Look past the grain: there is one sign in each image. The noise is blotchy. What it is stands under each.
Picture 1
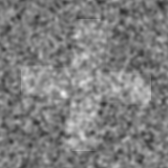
light plus sign
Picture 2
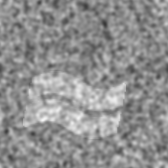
light approximately sign
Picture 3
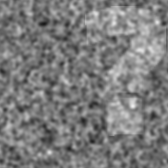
light question mark
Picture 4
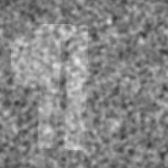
light pilcrow
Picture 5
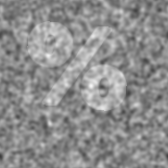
light percent sign
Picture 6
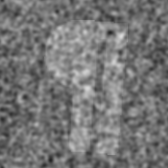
light pilcrow
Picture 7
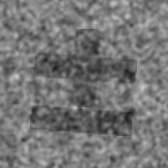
dark plus-minus sign
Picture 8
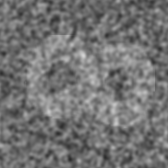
light infinity sign
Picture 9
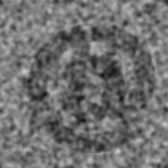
dark at sign
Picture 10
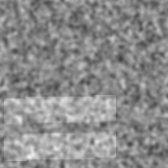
light equals sign
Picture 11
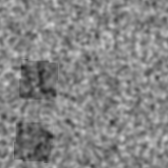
dark colon
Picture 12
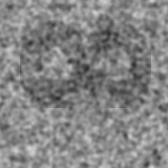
dark infinity sign
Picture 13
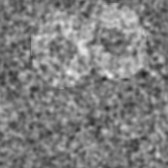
light infinity sign
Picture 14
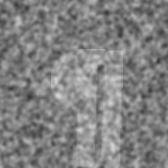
light pilcrow
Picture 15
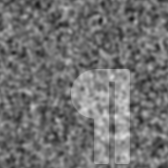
light pilcrow
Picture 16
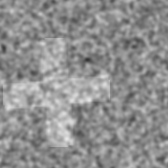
light plus sign
